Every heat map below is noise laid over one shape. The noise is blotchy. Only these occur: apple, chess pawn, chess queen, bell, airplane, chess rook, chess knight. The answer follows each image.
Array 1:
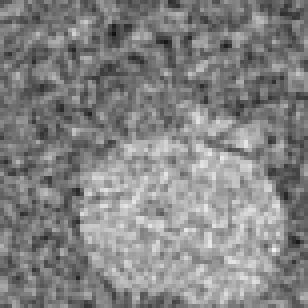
light apple
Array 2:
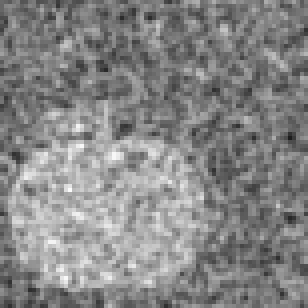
light apple
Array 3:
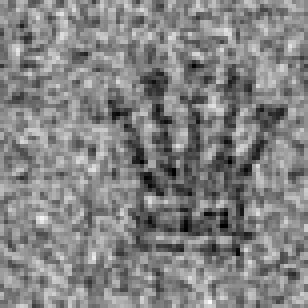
dark chess queen
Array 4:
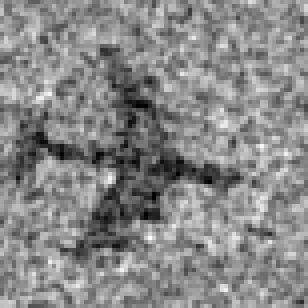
dark airplane
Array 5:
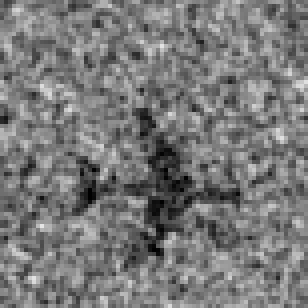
dark airplane
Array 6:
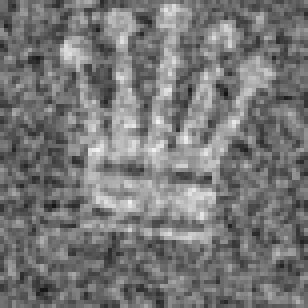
light chess queen
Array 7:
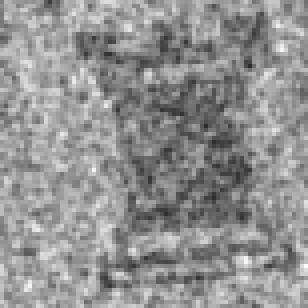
dark chess rook
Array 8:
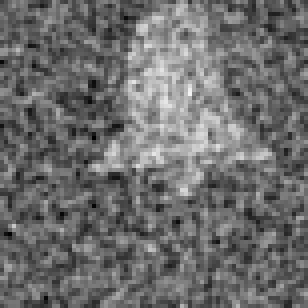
light bell
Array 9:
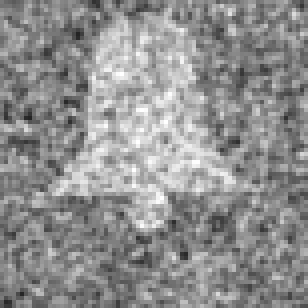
light bell
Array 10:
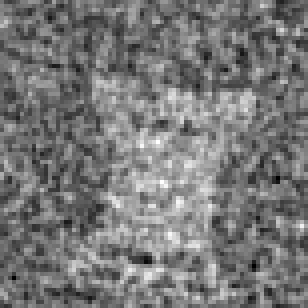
light chess rook
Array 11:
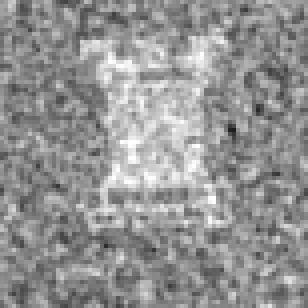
light chess rook
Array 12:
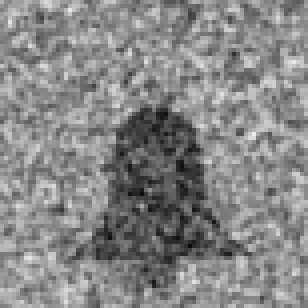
dark bell
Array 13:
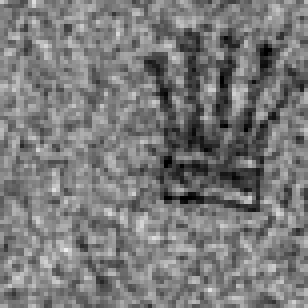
dark chess queen
